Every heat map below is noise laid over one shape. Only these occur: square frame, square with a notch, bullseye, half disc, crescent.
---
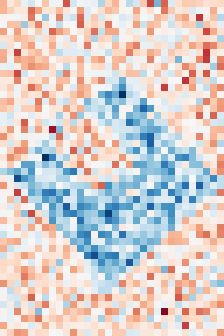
blue square with a notch
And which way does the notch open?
up and left
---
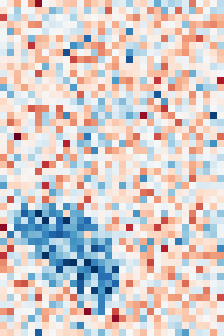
blue half disc
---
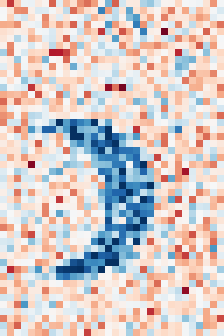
blue crescent
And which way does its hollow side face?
left
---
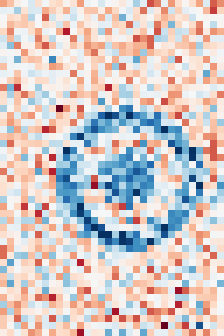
blue bullseye
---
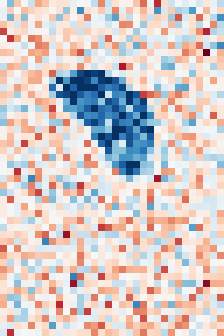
blue half disc
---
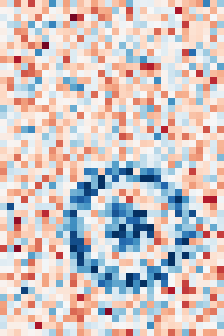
blue bullseye
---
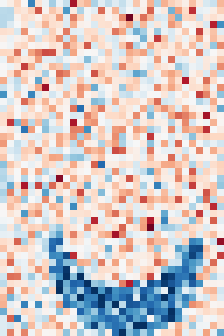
blue crescent
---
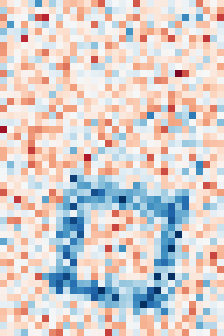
blue square frame
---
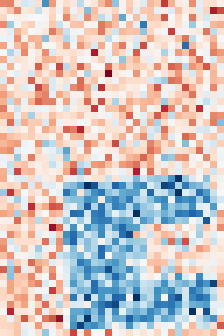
blue square with a notch
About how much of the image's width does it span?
two thirds
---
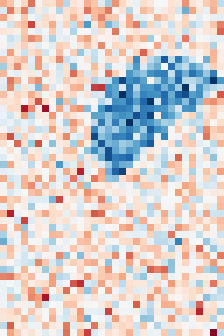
blue half disc
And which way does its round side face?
up and left
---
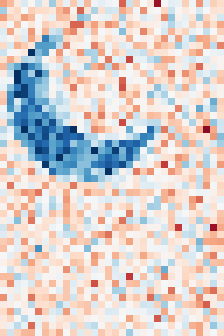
blue crescent
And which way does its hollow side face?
up and right
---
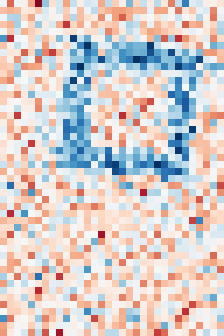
blue square frame
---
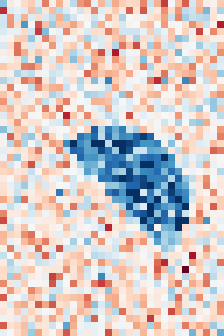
blue half disc
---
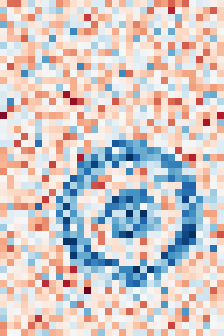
blue bullseye
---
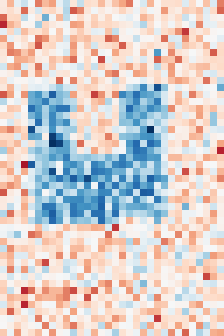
blue square with a notch
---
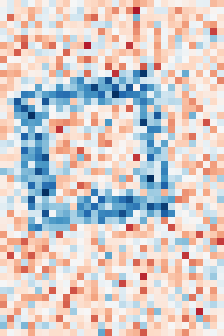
blue square frame
